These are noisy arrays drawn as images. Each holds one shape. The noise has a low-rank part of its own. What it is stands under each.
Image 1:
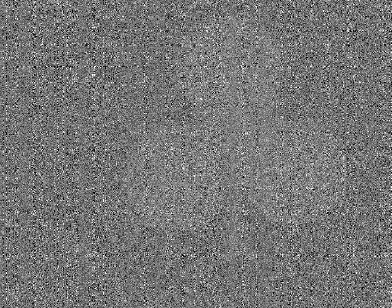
club
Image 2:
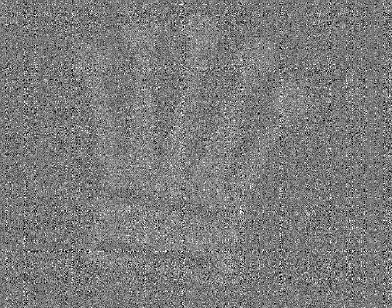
chess queen
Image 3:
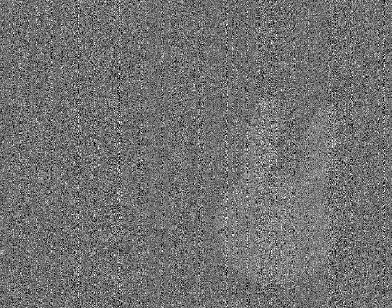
rabbit's head
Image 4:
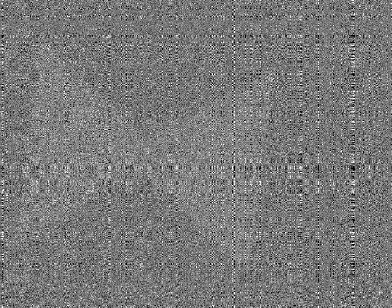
bow tie
